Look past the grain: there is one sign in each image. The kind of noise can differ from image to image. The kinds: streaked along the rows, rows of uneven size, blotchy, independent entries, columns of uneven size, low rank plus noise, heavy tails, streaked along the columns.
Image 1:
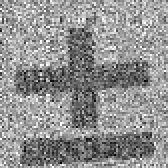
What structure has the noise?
low rank plus noise
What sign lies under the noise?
plus-minus sign
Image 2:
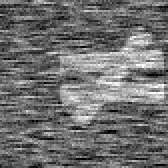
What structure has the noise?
streaked along the rows
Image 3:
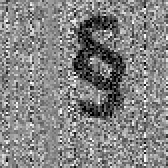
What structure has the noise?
columns of uneven size
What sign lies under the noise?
section sign
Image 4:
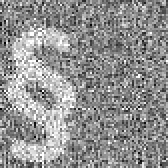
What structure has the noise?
low rank plus noise
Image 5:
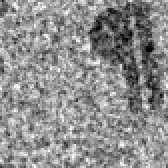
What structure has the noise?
blotchy
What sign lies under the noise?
pilcrow
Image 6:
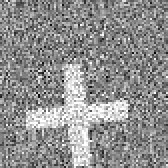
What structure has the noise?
low rank plus noise
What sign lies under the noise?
plus sign
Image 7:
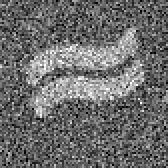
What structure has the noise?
independent entries
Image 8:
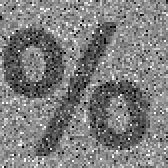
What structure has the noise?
heavy tails
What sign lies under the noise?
percent sign
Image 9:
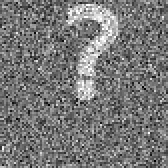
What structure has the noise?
independent entries
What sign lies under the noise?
question mark
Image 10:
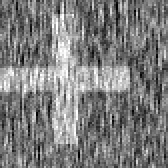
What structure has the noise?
streaked along the columns
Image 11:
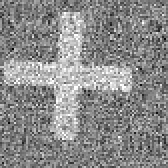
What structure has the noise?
low rank plus noise
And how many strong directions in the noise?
five to eight
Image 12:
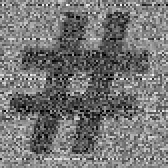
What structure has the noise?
rows of uneven size
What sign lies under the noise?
hash sign
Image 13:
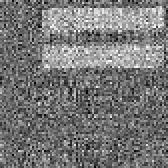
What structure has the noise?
low rank plus noise
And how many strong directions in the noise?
two
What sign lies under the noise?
equals sign
